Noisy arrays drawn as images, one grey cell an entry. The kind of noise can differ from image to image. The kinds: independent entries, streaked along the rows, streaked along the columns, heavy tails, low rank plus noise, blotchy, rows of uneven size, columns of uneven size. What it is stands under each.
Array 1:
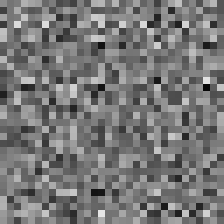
low rank plus noise
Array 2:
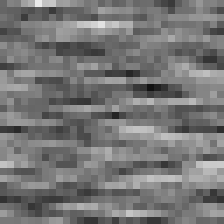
streaked along the rows
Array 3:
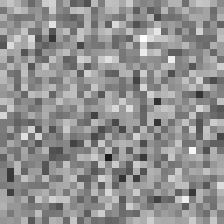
independent entries
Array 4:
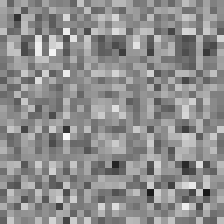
low rank plus noise
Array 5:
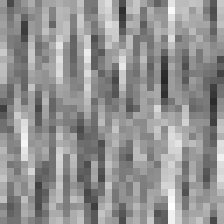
streaked along the columns
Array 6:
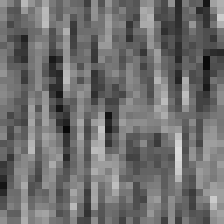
streaked along the columns
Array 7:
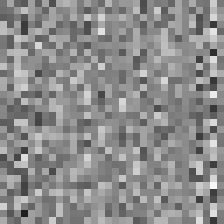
columns of uneven size
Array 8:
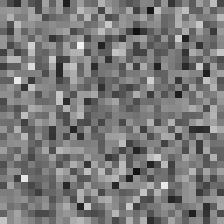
independent entries
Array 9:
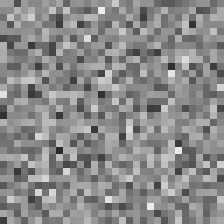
independent entries
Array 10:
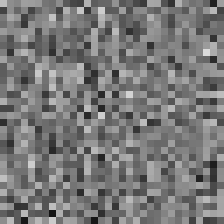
low rank plus noise
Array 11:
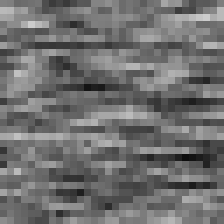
streaked along the rows
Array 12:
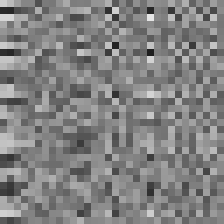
low rank plus noise
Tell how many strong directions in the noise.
one
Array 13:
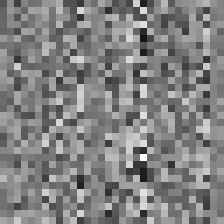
columns of uneven size
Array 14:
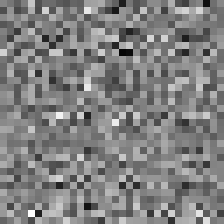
low rank plus noise
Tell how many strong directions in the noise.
three or four
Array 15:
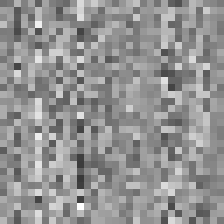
columns of uneven size
